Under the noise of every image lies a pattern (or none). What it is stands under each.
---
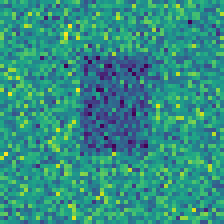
one block
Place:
centre
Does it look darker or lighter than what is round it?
darker
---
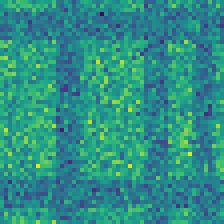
bands of rows crossing bands of columns
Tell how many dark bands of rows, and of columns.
2 and 3
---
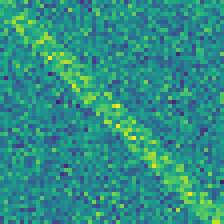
a diagonal band
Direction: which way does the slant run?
top left to bottom right
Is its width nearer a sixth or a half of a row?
a sixth
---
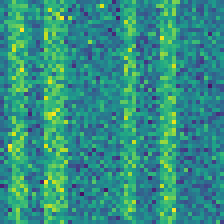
bands of columns
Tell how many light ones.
4
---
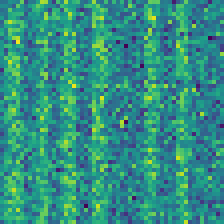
bands of columns
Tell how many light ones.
6
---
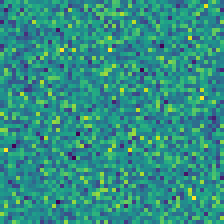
only noise
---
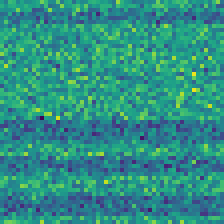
bands of rows
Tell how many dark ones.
4
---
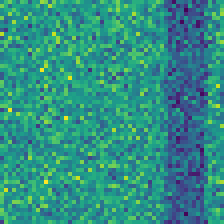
one band of columns
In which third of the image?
right
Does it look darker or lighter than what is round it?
darker
